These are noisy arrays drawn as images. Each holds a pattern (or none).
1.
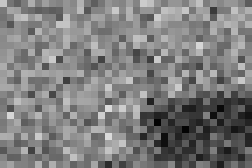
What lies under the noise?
one block
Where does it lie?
bottom right
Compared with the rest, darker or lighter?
darker
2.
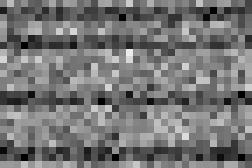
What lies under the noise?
bands of rows
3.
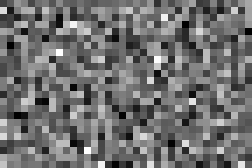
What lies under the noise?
only noise
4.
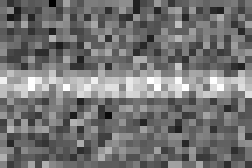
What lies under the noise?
one band of rows
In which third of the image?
middle
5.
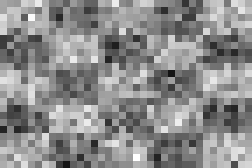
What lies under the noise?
a checkerboard
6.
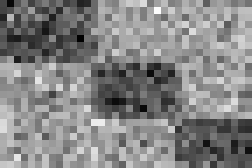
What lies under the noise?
blocks along the diagonal
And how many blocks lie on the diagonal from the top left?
3
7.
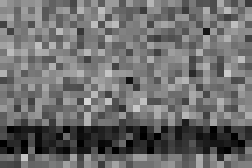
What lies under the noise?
one band of rows
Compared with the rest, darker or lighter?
darker
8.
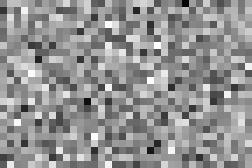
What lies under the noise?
only noise
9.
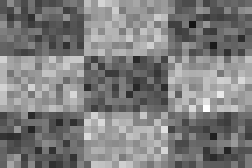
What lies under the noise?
a checkerboard
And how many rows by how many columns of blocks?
3 by 3
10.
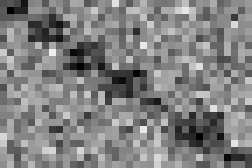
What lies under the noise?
blocks along the diagonal
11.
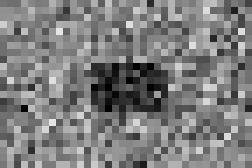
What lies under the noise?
one block
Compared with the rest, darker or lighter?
darker
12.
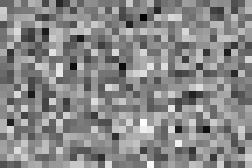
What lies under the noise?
only noise
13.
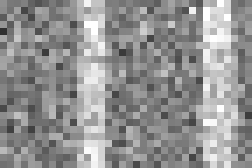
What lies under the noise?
bands of columns
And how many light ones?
2
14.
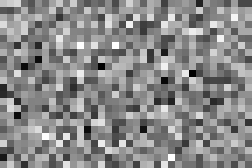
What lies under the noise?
only noise
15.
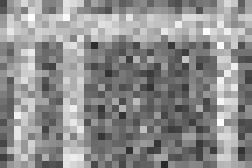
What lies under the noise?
bands of rows crossing bands of columns
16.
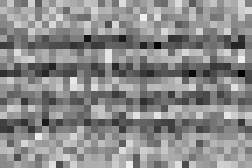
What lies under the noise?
bands of rows
